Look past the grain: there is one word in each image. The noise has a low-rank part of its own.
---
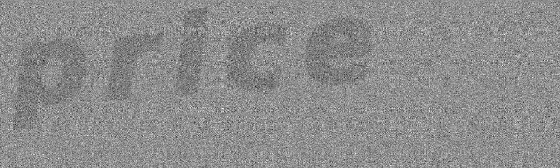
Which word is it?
price
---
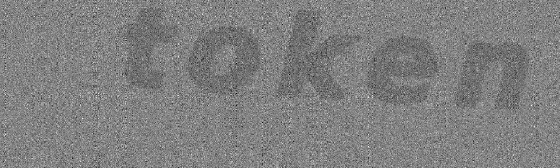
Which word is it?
token
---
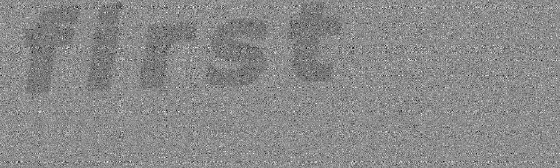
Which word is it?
first
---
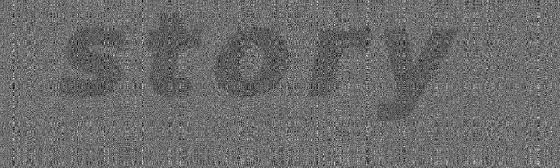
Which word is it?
story
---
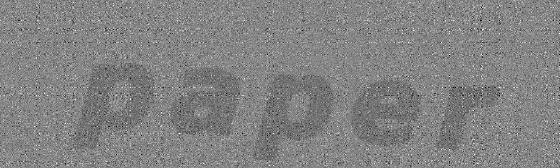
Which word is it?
paper
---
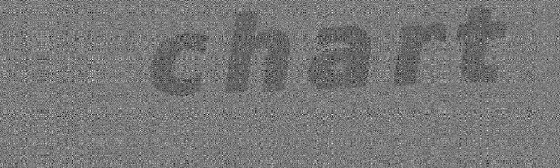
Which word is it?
chart
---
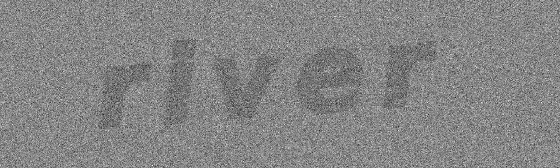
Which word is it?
river
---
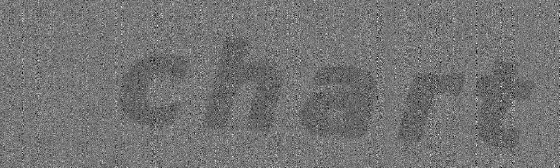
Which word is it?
chart
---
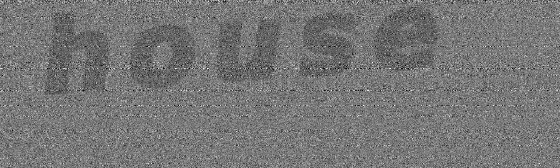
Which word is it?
house
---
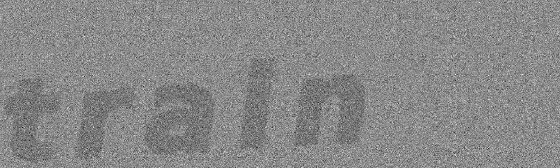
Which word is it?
train
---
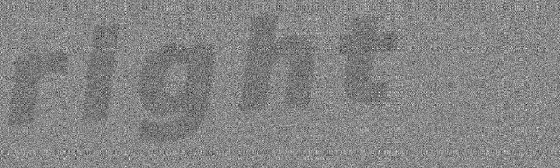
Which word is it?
right
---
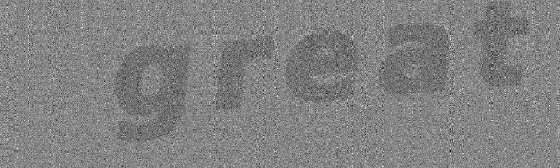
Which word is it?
great
